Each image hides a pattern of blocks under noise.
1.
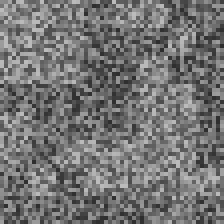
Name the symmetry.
mirrored about the diagonal from the top left
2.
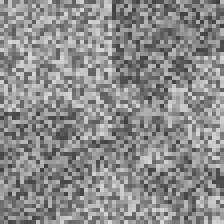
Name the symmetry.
mirrored about the diagonal from the top left
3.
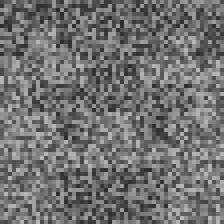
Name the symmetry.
left and right mirror each other
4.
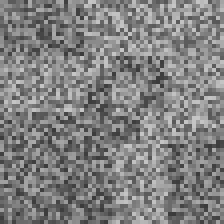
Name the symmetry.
mirrored about the diagonal from the bottom left
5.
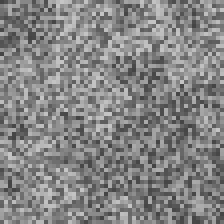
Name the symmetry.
mirrored about the diagonal from the top left
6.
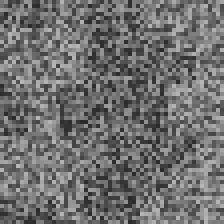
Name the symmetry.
top and bottom mirror each other
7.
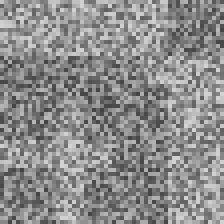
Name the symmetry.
mirrored about the diagonal from the bottom left
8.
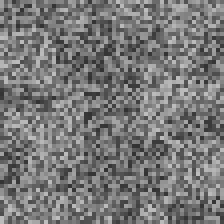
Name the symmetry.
the same after a half turn
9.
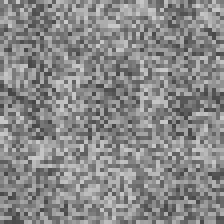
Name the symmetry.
left and right mirror each other
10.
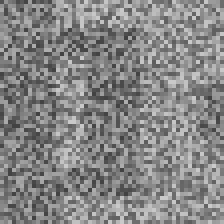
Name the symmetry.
top and bottom mirror each other
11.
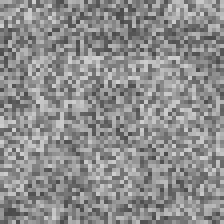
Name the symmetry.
left and right mirror each other
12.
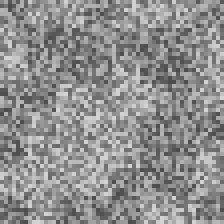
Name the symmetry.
mirrored about the diagonal from the bottom left
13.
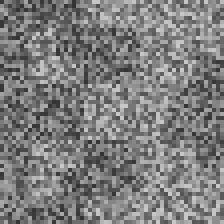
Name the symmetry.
top and bottom mirror each other
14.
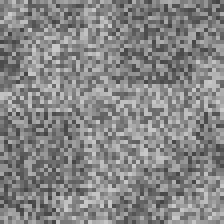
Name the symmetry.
mirrored about the diagonal from the top left
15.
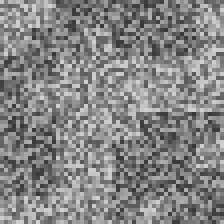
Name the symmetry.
mirrored about the diagonal from the top left
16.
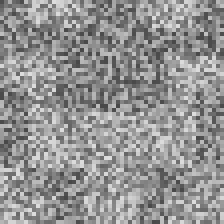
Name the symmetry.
left and right mirror each other
